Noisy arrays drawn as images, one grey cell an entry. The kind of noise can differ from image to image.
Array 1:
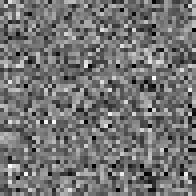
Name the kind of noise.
low rank plus noise
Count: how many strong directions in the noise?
five to eight
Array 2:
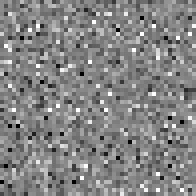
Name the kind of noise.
heavy tails
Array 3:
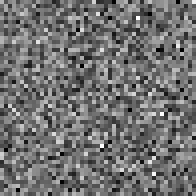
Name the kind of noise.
independent entries
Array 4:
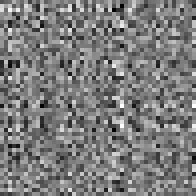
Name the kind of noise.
low rank plus noise
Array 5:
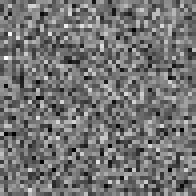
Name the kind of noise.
independent entries
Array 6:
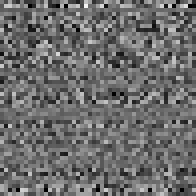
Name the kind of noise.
rows of uneven size
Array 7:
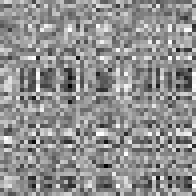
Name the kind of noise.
low rank plus noise
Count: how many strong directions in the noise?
one
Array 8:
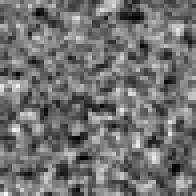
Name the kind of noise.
blotchy
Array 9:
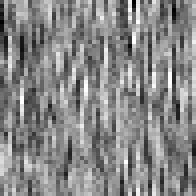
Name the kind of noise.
streaked along the columns
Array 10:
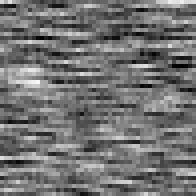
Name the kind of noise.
streaked along the rows
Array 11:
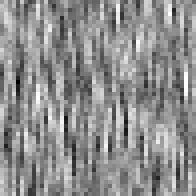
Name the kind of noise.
streaked along the columns
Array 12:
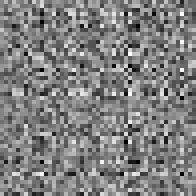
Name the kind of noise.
low rank plus noise
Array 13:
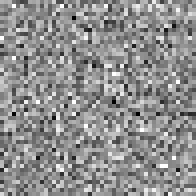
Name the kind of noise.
low rank plus noise
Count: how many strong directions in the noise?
five to eight
